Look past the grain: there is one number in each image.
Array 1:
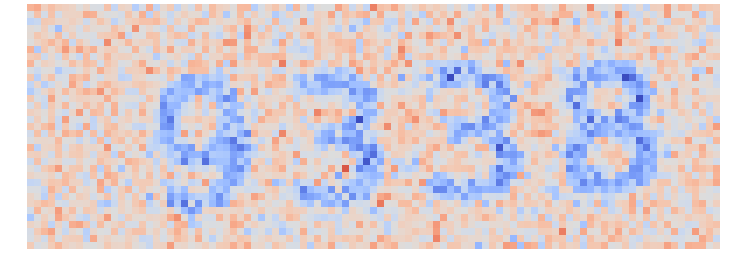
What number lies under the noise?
9338
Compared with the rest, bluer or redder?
bluer
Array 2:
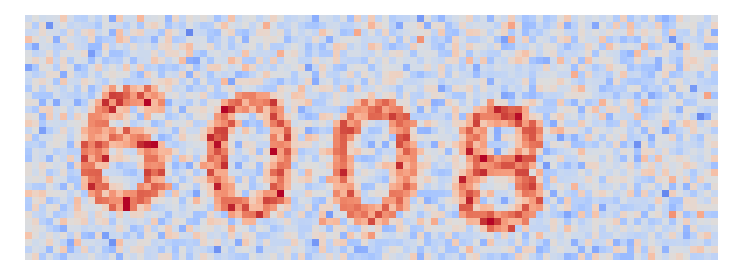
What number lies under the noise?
6008
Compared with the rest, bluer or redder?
redder
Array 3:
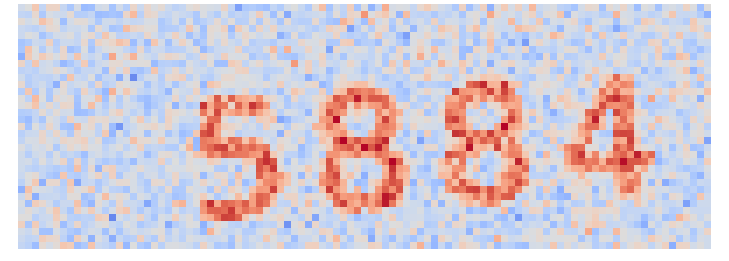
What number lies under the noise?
5884
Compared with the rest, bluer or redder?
redder
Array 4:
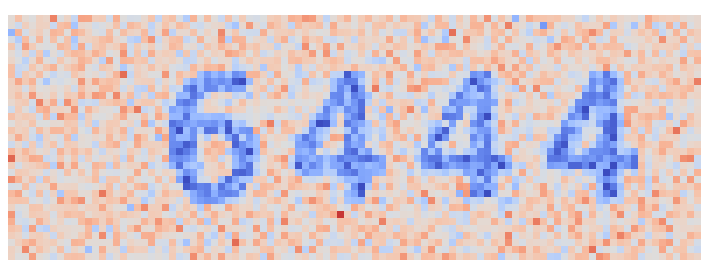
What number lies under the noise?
6444
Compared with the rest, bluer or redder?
bluer
